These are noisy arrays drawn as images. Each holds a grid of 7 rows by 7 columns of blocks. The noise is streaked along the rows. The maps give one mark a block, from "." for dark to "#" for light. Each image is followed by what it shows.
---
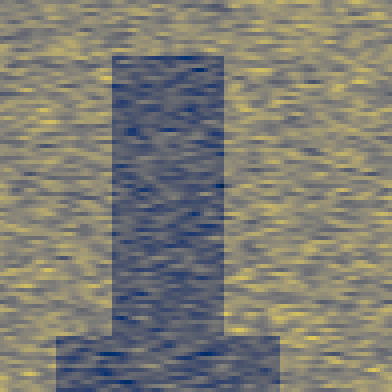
# # # # # # #
# # . . # # #
# # . . # # #
# # . . # # #
# # . . # # #
# # . . # # #
# . . . . # #
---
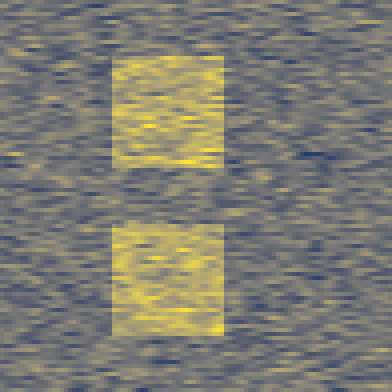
. . . . . . .
. . # # . . .
. . # # . . .
. . . . . . .
. . # # . . .
. . # # . . .
. . . . . . .
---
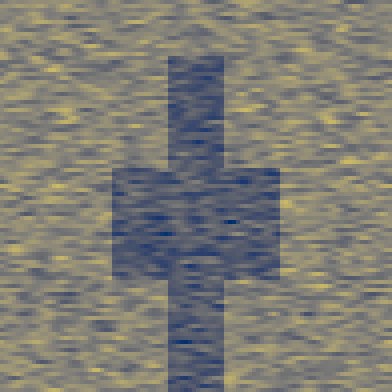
# # # # # # #
# # # . # # #
# # # . # # #
# # . . . # #
# # . . . # #
# # # . # # #
# # # . # # #
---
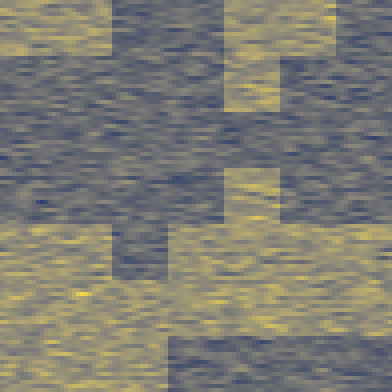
# # . . # # .
. . . . # . .
. . . . . . .
. . . . # . .
# # . # # # #
# # # # # # #
# # # . . . .
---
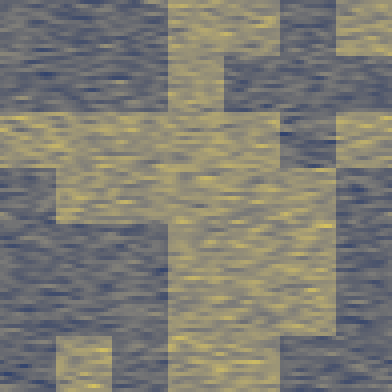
. . . # # . #
. . . # . . .
# # # # # . #
. # # # # # .
. . . # # # .
. . . # # # .
. # . # # . .
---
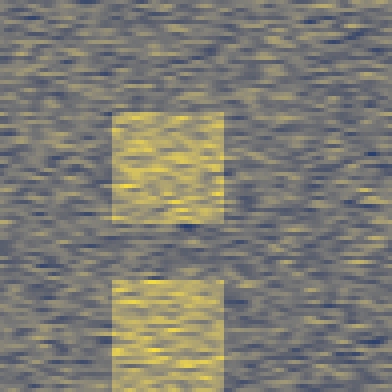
. . . . . . .
. . . . . . .
. . # # . . .
. . # # . . .
. . . . . . .
. . # # . . .
. . # # . . .
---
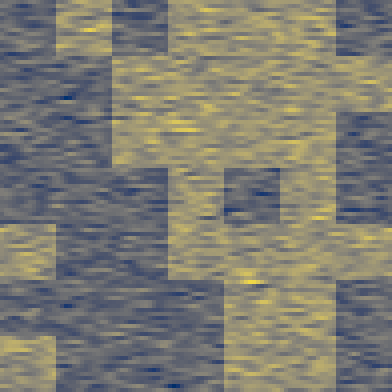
. # . # # # .
. . # # # # #
. . # # # # .
. . . # . # .
# . . # # # #
. . . . # # .
# . . . # # .
